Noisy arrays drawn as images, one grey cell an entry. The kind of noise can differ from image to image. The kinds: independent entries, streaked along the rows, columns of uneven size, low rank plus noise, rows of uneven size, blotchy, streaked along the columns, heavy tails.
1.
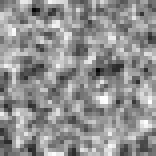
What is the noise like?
blotchy
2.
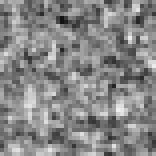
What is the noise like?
blotchy
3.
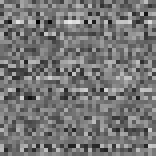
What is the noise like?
rows of uneven size
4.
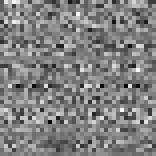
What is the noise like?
rows of uneven size
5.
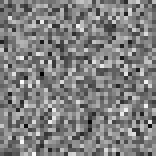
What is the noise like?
independent entries
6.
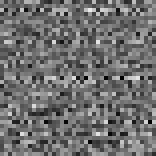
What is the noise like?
rows of uneven size
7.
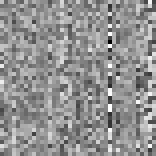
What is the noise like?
columns of uneven size
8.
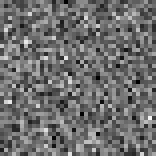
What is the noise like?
independent entries
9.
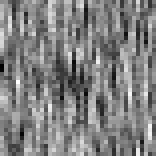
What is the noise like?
streaked along the columns
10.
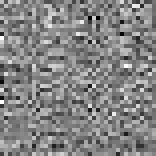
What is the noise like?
low rank plus noise
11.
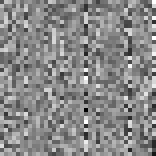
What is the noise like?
columns of uneven size
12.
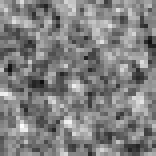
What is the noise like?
blotchy
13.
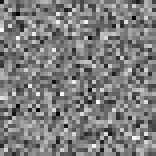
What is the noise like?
independent entries
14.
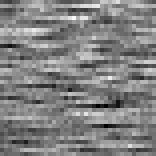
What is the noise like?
streaked along the rows
